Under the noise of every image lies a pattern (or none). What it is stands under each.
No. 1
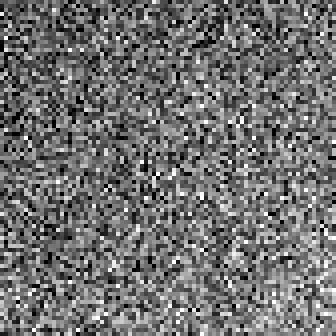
a smooth slope
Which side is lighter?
bottom right
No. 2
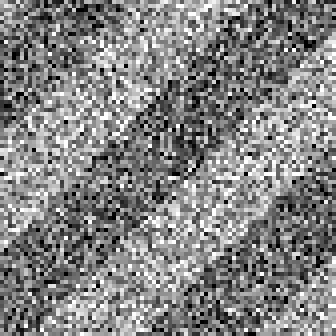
diagonal stripes
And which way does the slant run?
bottom left to top right
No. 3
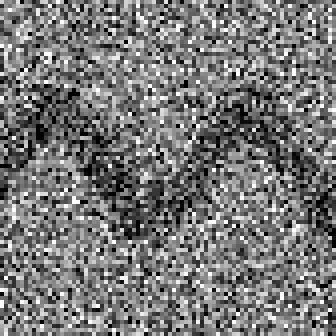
a wavy band
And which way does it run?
left to right
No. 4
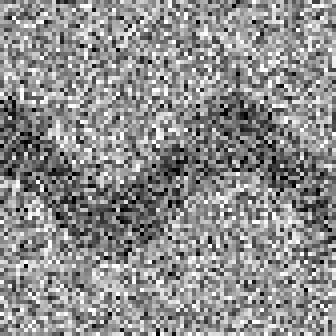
a wavy band
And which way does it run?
left to right
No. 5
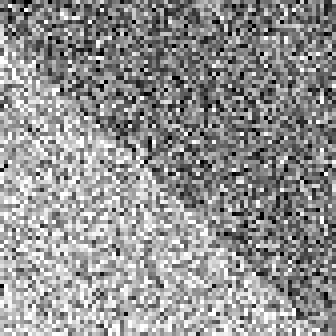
a sharp edge
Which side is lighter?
bottom left
